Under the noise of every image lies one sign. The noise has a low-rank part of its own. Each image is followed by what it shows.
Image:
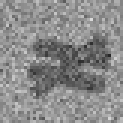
not-equal sign
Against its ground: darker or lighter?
darker
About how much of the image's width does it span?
two thirds
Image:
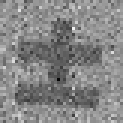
plus-minus sign
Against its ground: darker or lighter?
darker
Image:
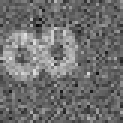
infinity sign
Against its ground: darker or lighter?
lighter
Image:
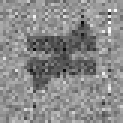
not-equal sign
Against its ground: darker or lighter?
darker
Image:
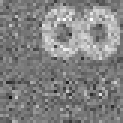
infinity sign
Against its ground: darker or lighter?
lighter
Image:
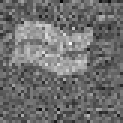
approximately sign
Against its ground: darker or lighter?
lighter
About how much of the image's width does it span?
two thirds
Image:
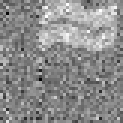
approximately sign
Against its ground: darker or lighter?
lighter
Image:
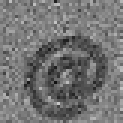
at sign
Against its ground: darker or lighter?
darker
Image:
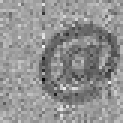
at sign
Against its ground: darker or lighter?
darker
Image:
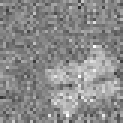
not-equal sign
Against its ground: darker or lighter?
lighter
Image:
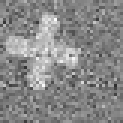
plus sign
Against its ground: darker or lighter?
lighter
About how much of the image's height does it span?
two thirds
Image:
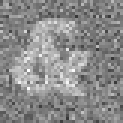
ampersand
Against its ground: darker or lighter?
lighter
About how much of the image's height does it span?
two thirds
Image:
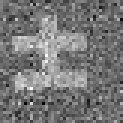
plus-minus sign
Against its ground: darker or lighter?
lighter
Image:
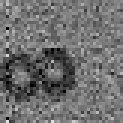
infinity sign
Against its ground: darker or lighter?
darker
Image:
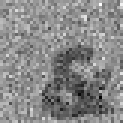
ampersand
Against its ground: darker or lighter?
darker
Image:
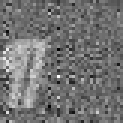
pilcrow
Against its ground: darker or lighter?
lighter
